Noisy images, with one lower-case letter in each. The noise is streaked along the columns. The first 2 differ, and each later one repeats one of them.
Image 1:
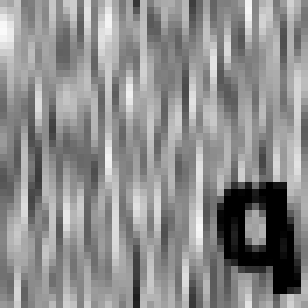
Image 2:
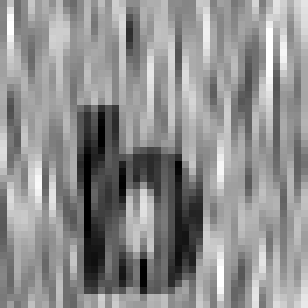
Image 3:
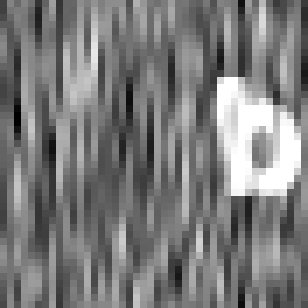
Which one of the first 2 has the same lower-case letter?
2
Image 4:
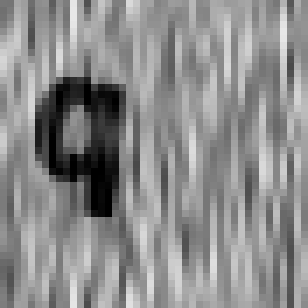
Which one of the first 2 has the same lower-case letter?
1
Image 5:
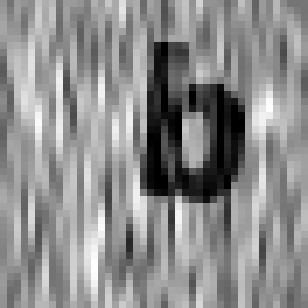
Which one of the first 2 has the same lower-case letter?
2
